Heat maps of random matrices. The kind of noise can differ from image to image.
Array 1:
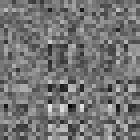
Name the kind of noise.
low rank plus noise
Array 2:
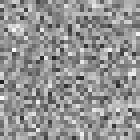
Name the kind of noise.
independent entries
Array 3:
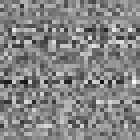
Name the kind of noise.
rows of uneven size
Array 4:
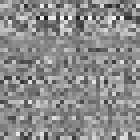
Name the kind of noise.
rows of uneven size
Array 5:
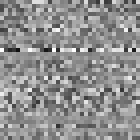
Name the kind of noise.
rows of uneven size
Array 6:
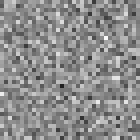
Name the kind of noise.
independent entries
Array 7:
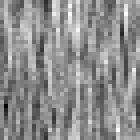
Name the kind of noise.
streaked along the columns
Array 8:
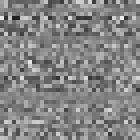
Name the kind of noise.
rows of uneven size
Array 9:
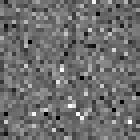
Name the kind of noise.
heavy tails
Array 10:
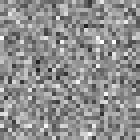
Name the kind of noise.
independent entries
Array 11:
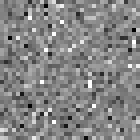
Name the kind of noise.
heavy tails
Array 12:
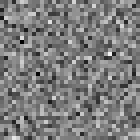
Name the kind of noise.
independent entries
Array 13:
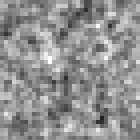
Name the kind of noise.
blotchy
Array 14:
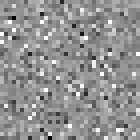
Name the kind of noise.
heavy tails
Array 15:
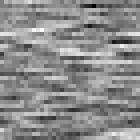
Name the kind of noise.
streaked along the rows
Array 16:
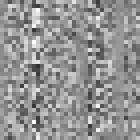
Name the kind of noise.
columns of uneven size
